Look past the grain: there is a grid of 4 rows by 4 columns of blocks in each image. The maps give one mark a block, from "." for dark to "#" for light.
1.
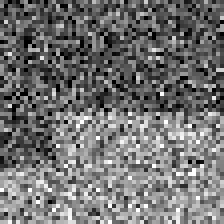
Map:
....
....
.###
####
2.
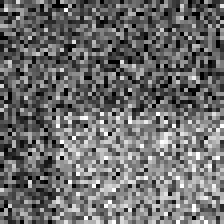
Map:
....
....
.###
.###
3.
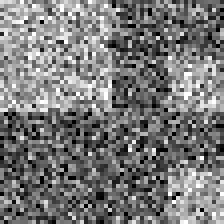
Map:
##..
##.#
....
...#
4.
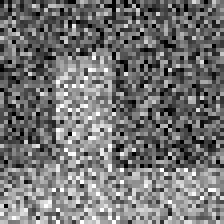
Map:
....
.#..
.#..
####
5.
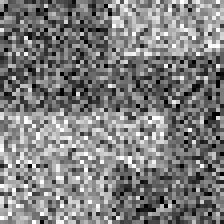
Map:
..##
....
###.
##..
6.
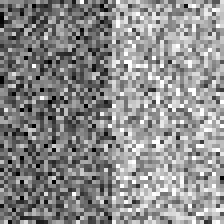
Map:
..##
..##
..##
..##
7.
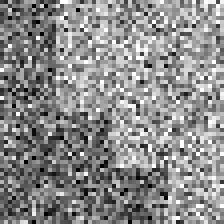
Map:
.###
.###
..##
...#
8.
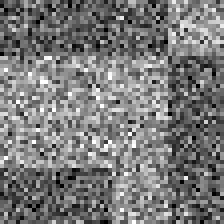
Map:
...#
###.
###.
..#.
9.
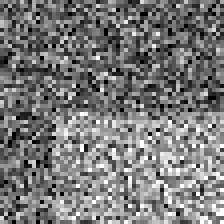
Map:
....
....
.###
.###
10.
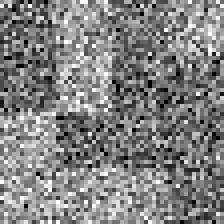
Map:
.#.#
.#..
#...
###.
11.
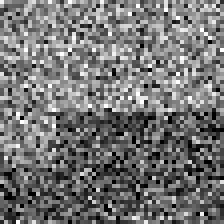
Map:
####
####
#...
....
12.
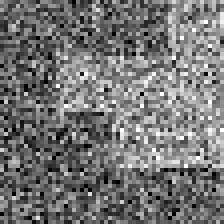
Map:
...#
.###
..##
....
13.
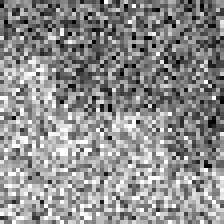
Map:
....
#...
###.
####
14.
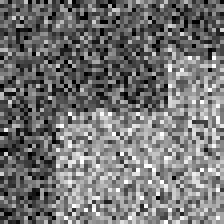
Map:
....
...#
.###
.###
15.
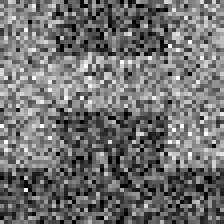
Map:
#..#
####
#..#
....
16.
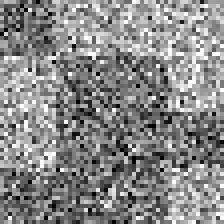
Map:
.###
#..#
#...
...#
